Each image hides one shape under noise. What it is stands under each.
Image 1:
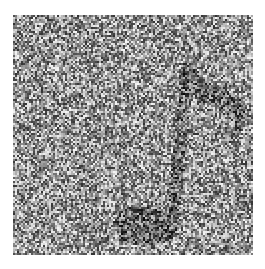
musical note
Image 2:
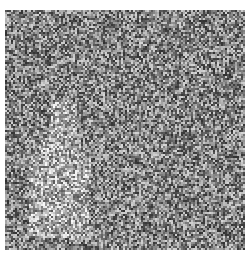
bottle
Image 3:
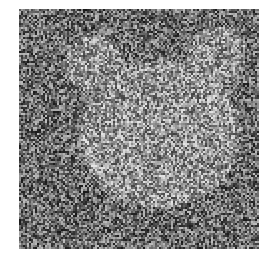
bear's head
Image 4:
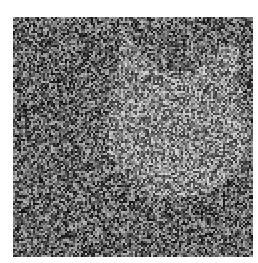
cat's head
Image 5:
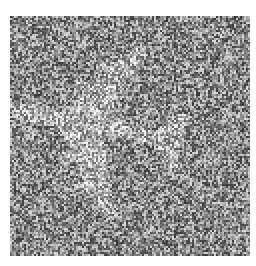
airplane
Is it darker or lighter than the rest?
lighter
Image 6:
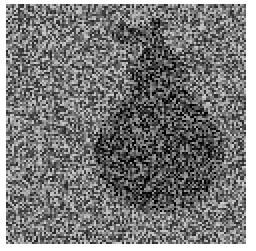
pear
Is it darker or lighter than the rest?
darker
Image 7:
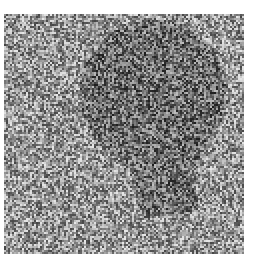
light bulb
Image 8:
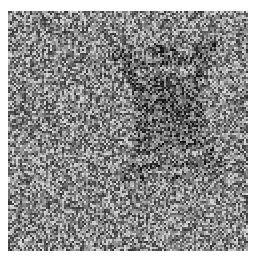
chess rook
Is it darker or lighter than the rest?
darker
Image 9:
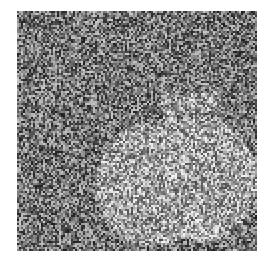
apple
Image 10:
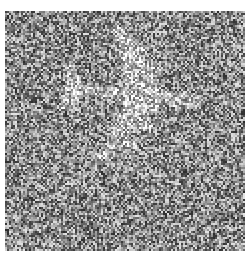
airplane
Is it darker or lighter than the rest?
lighter
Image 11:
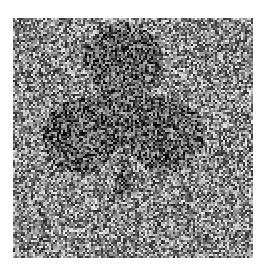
club
